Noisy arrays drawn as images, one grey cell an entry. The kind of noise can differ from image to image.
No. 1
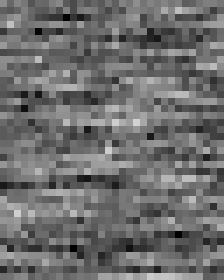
streaked along the rows
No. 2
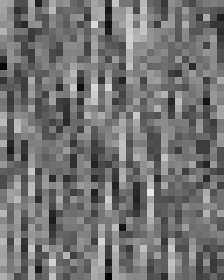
streaked along the columns
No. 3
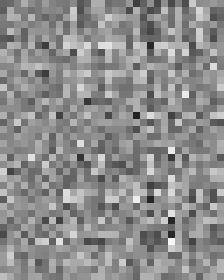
low rank plus noise
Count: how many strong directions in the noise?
three or four
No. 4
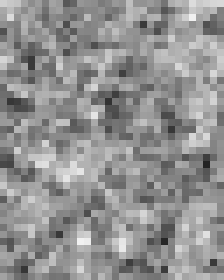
blotchy
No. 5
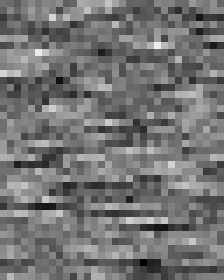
streaked along the rows
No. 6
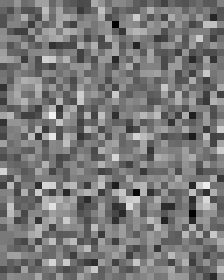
low rank plus noise
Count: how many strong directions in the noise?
one
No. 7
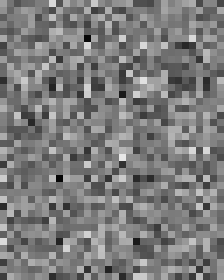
low rank plus noise
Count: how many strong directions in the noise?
one
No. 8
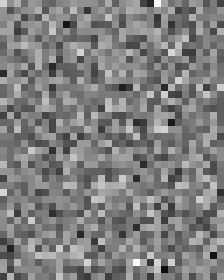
independent entries
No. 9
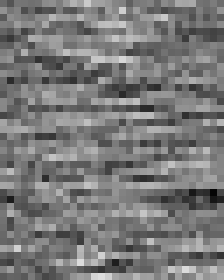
streaked along the rows
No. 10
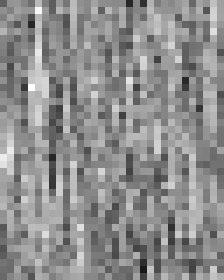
streaked along the columns
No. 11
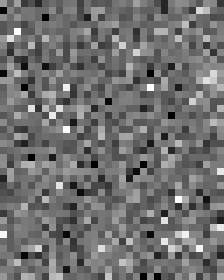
heavy tails
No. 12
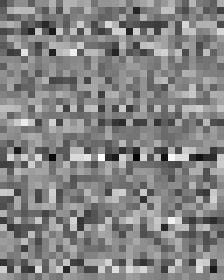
rows of uneven size
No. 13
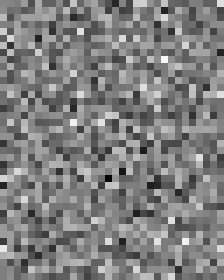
independent entries
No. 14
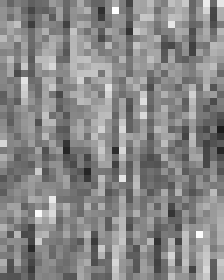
streaked along the columns
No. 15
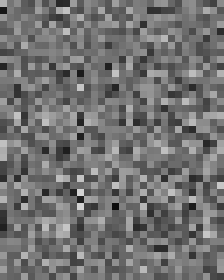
low rank plus noise
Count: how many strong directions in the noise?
two
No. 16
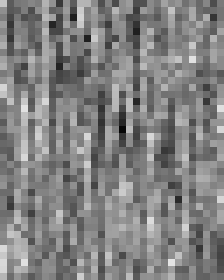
streaked along the columns
